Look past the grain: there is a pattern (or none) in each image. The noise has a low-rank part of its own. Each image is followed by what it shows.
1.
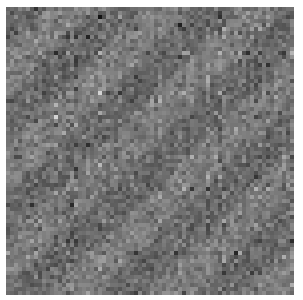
diagonal stripes
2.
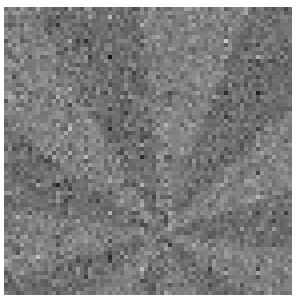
spokes from one point
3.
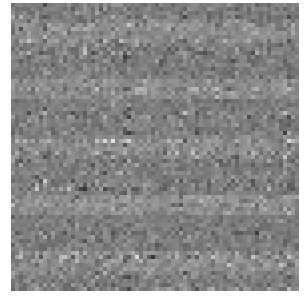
horizontal stripes
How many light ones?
5
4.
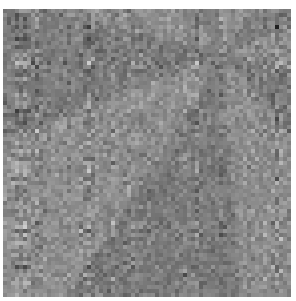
spokes from one point
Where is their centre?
top right
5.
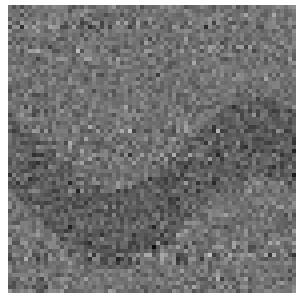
a wavy band
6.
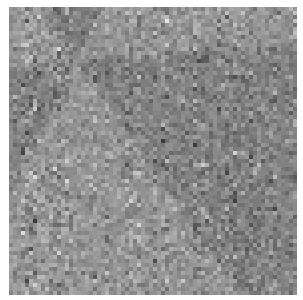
spokes from one point
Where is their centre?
top left
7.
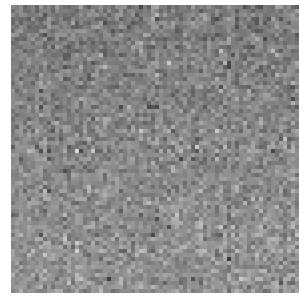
a smooth slope
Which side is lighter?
bottom
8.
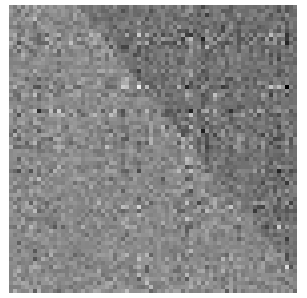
a sharp edge
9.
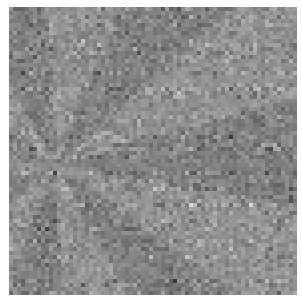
spokes from one point
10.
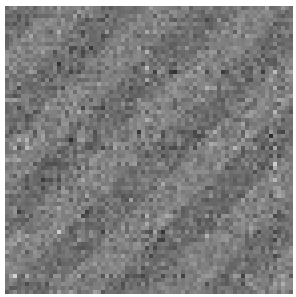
diagonal stripes
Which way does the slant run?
bottom left to top right
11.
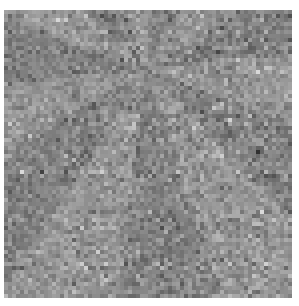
spokes from one point
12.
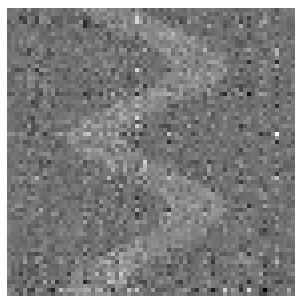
a wavy band
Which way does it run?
top to bottom
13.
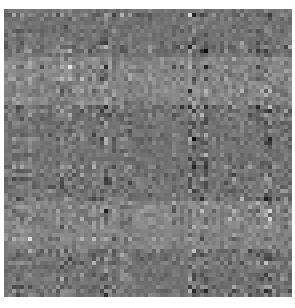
horizontal stripes
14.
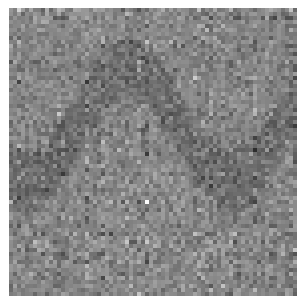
a wavy band
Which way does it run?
left to right
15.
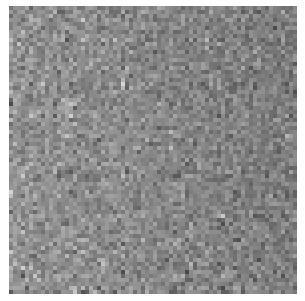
a smooth slope
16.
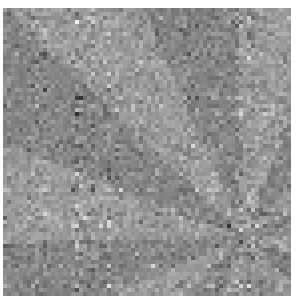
spokes from one point
